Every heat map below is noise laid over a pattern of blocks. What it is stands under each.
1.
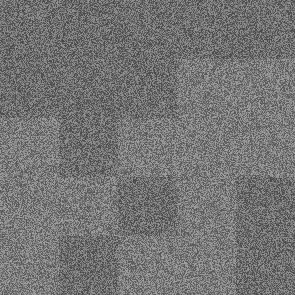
no symmetry
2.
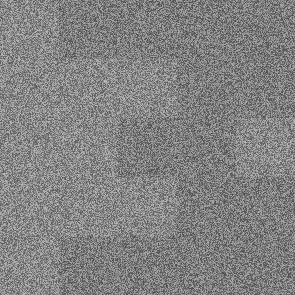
top and bottom mirror each other
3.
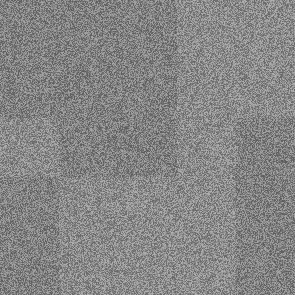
no symmetry
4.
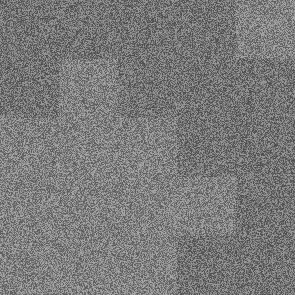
mirrored about the diagonal from the bottom left
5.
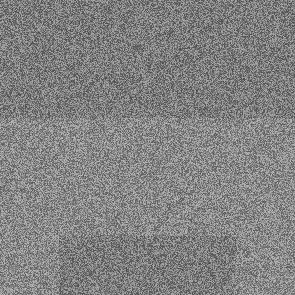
left and right mirror each other
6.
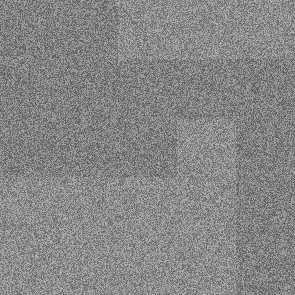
no symmetry
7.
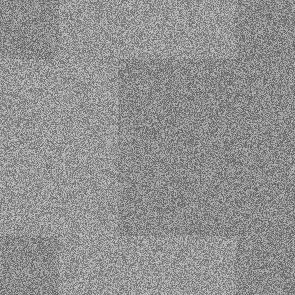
top and bottom mirror each other
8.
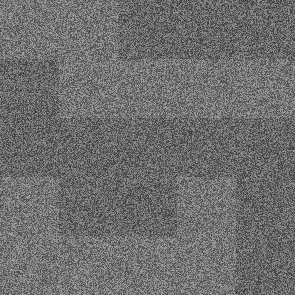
no symmetry
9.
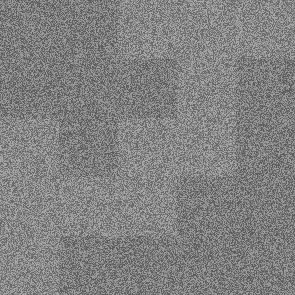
mirrored about the diagonal from the top left
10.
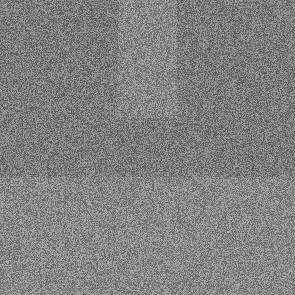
left and right mirror each other
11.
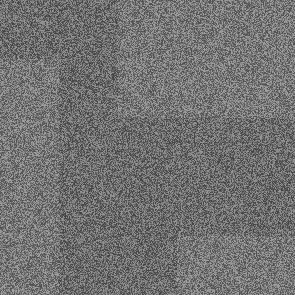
no symmetry
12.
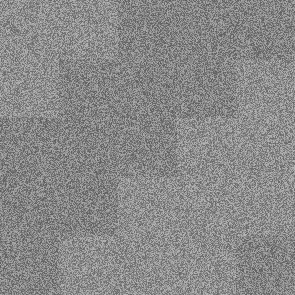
mirrored about the diagonal from the top left
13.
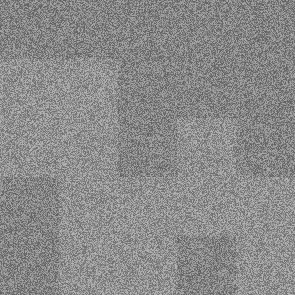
no symmetry
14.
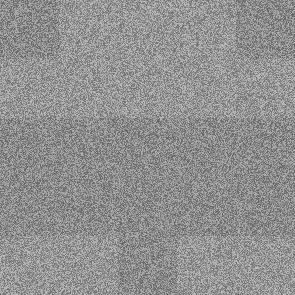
left and right mirror each other
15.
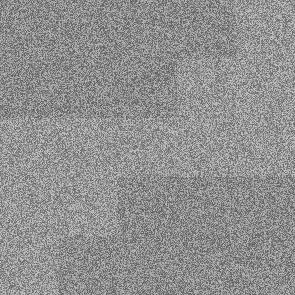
the same after a half turn
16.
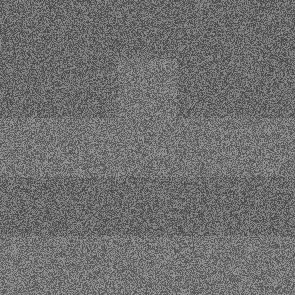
left and right mirror each other
